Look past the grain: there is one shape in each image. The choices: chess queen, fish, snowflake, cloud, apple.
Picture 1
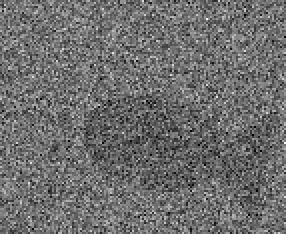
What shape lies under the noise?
fish
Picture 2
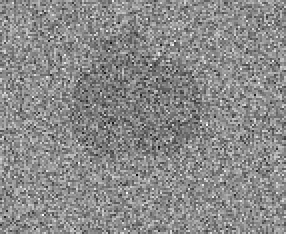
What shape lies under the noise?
apple
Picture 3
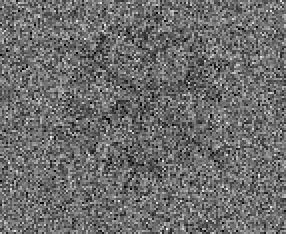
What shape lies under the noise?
snowflake
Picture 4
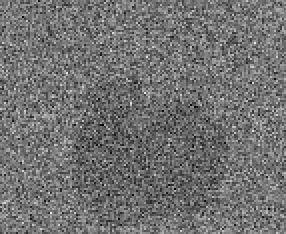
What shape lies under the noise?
apple
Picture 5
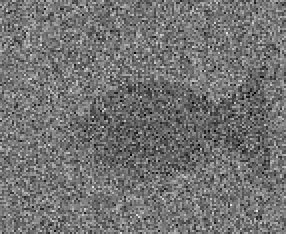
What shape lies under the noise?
fish
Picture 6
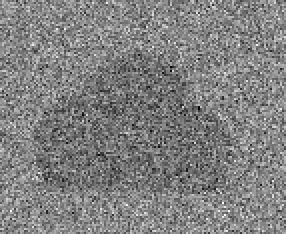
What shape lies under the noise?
cloud
